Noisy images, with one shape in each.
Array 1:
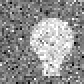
light light bulb
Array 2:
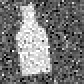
light bottle
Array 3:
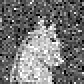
light chess knight
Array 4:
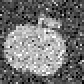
light apple
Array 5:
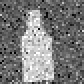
light bottle
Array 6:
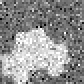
light car
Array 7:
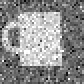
light cup
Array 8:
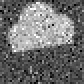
light cloud
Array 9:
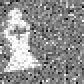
light chess bishop
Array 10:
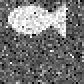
light fish
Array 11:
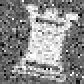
light chess rook
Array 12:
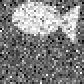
light fish
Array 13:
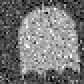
light ghost
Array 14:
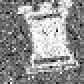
light chess rook
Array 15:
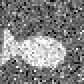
light fish
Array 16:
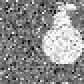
light pear
